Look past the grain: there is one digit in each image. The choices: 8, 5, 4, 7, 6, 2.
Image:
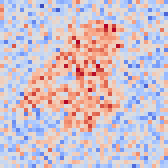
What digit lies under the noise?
4
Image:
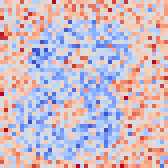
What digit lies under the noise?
8
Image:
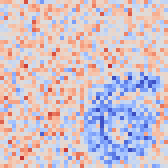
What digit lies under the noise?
6
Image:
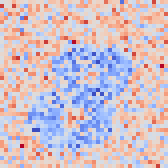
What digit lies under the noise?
8
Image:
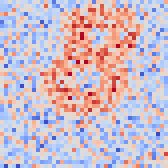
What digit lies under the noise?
8
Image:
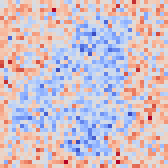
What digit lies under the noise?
4
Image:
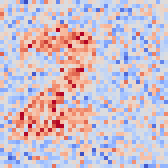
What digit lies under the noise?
2
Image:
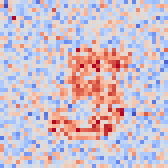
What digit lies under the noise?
5
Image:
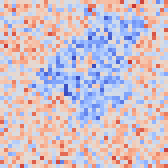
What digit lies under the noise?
4
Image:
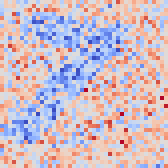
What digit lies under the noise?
7
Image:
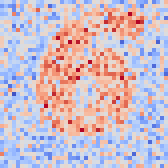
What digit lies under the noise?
6
